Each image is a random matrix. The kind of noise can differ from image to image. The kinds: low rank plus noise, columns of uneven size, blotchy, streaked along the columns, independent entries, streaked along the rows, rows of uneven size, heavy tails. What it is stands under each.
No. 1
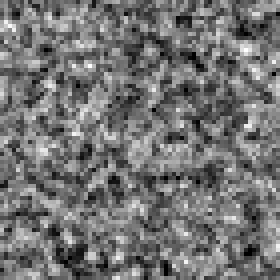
blotchy
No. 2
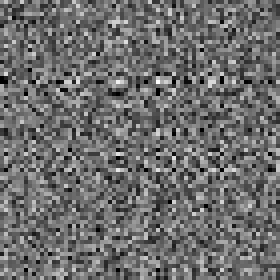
low rank plus noise
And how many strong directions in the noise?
one
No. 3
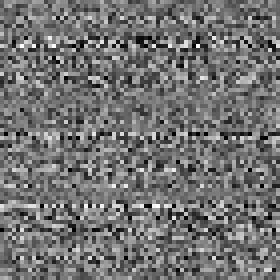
rows of uneven size
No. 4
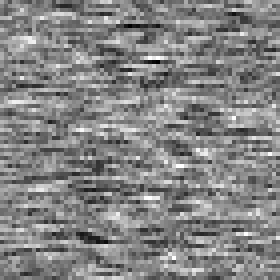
streaked along the rows
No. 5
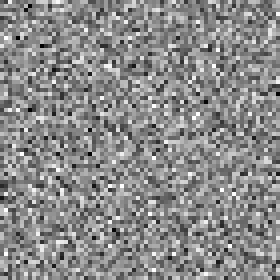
independent entries
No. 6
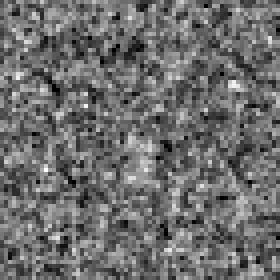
blotchy
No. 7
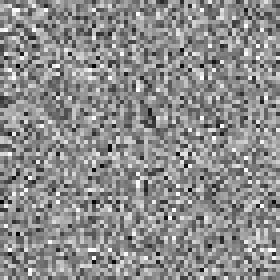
low rank plus noise
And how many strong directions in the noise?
three or four
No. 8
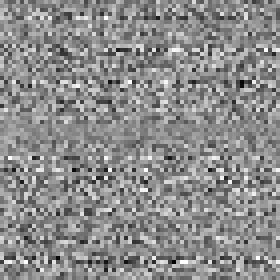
rows of uneven size
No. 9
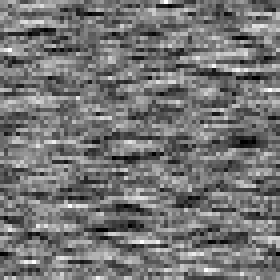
streaked along the rows
